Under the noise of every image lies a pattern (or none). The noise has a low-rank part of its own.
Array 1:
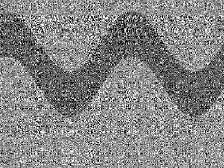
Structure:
a wavy band
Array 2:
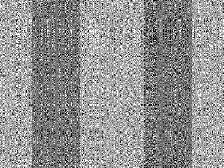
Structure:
vertical stripes
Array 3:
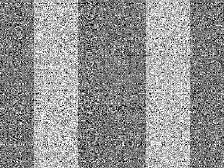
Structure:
vertical stripes
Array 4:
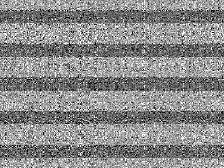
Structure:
horizontal stripes
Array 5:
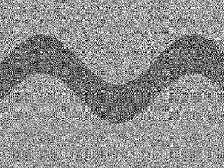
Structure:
a wavy band
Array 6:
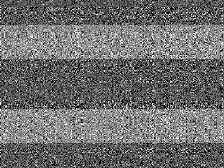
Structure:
horizontal stripes
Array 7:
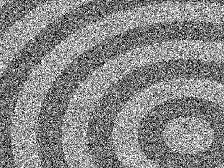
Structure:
rings round one point
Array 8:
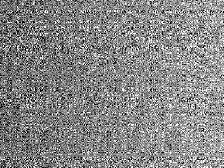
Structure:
a smooth slope
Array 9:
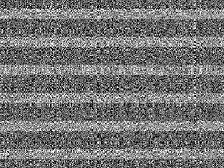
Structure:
horizontal stripes
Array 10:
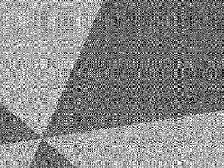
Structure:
spokes from one point
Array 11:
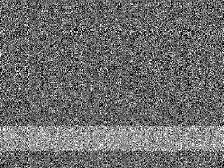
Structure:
one horizontal stripe
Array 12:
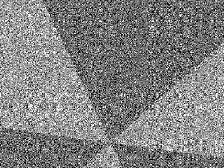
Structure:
spokes from one point
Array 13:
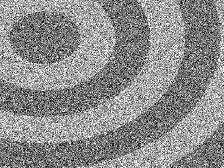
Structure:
rings round one point
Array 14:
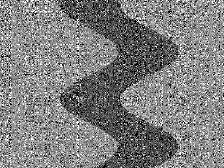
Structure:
a wavy band
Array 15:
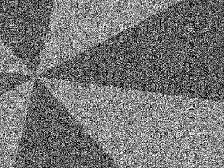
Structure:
spokes from one point
